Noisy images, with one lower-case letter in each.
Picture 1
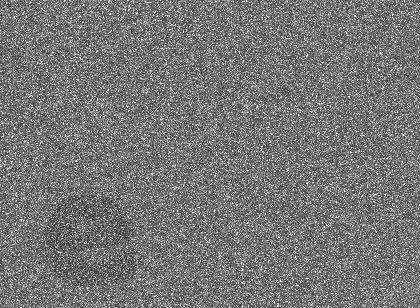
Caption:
dark e, bottom left
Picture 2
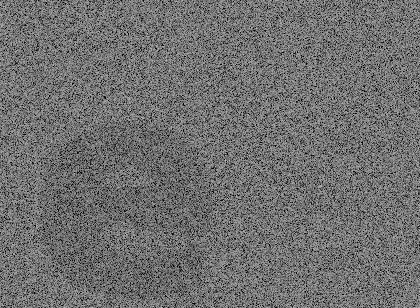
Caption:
dark e
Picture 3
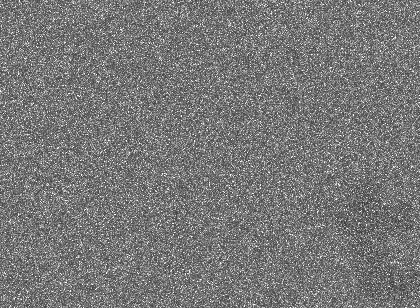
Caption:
dark t, bottom right
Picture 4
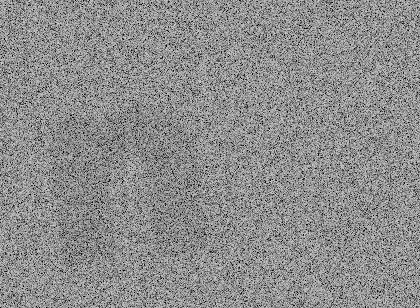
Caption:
dark n
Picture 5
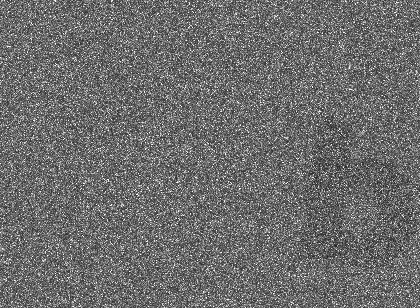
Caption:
dark b
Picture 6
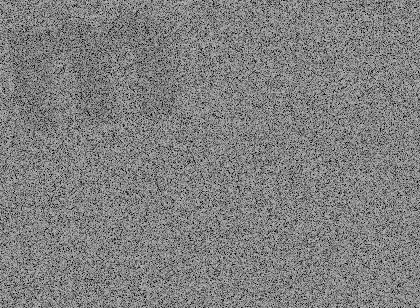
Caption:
dark m, top left
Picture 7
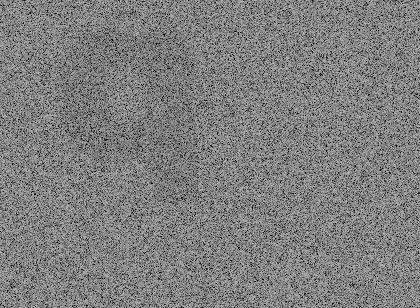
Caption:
dark q
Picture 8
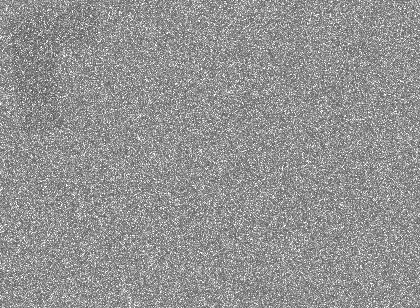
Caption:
dark r, top left
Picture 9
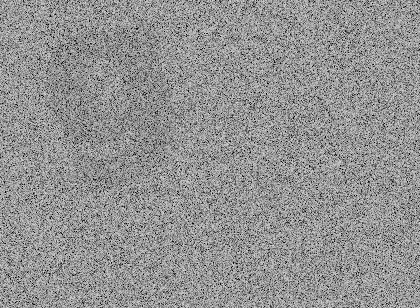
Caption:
dark g
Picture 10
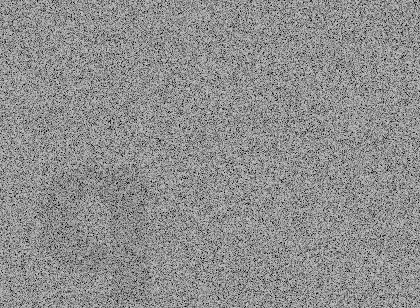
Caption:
dark q, bottom left
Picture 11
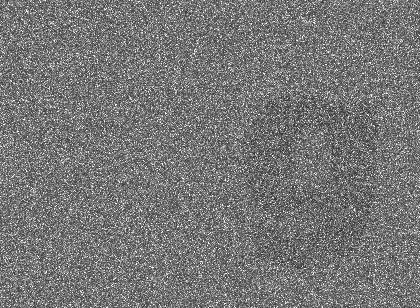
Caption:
dark g
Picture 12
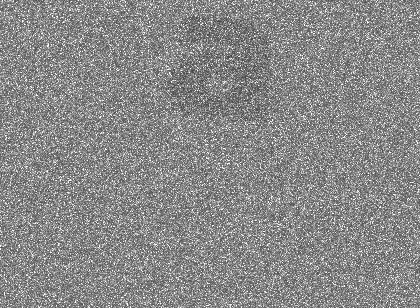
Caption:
dark a, top middle
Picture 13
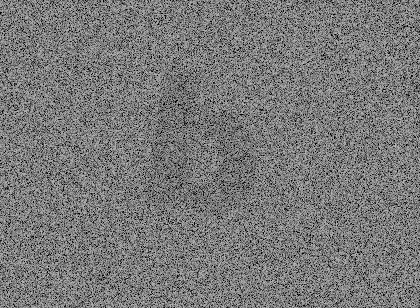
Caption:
dark b
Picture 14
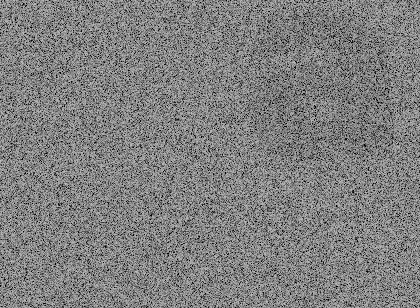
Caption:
dark a
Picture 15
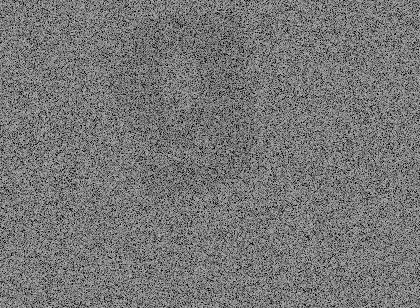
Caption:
dark g
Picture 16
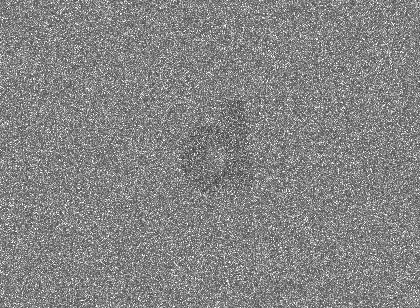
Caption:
dark d, centre
